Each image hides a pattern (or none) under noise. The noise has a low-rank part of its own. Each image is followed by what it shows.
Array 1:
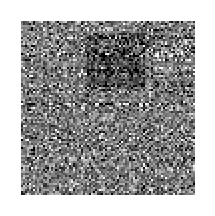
one block
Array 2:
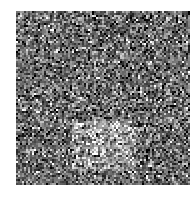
one block
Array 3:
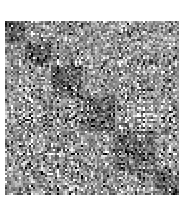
blocks along the diagonal
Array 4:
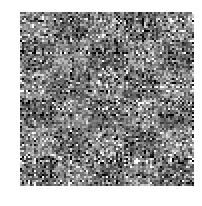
a checkerboard
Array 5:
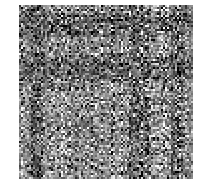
bands of rows crossing bands of columns
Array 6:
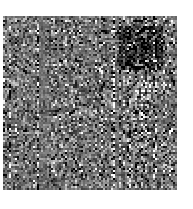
one block
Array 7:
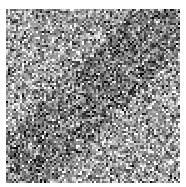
a diagonal band
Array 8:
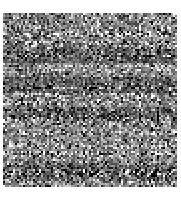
bands of rows
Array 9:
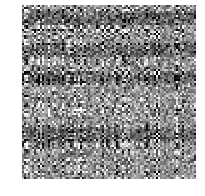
bands of rows
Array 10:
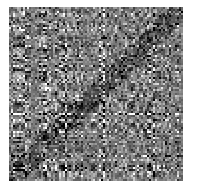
a diagonal band
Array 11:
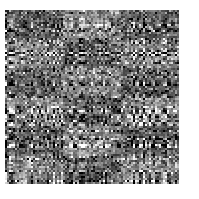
a checkerboard
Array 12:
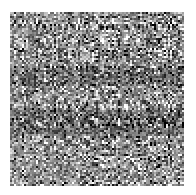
bands of rows
